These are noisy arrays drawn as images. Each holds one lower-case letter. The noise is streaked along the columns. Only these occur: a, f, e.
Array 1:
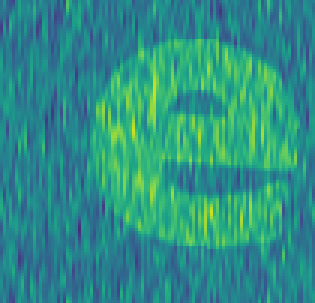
e
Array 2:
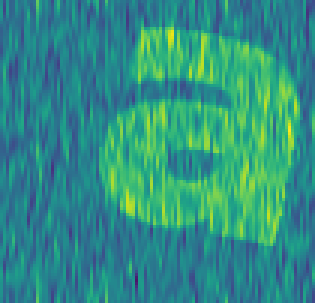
a
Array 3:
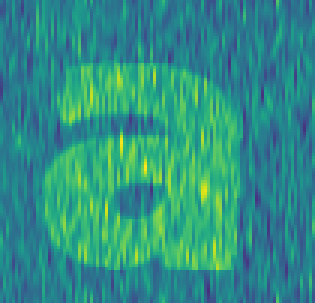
a
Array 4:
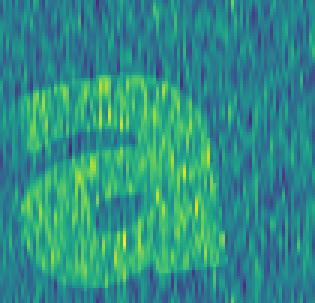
a
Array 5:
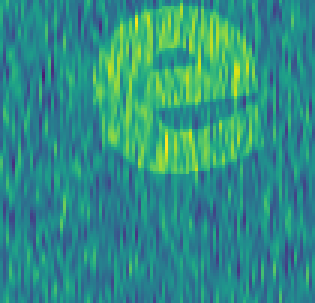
e
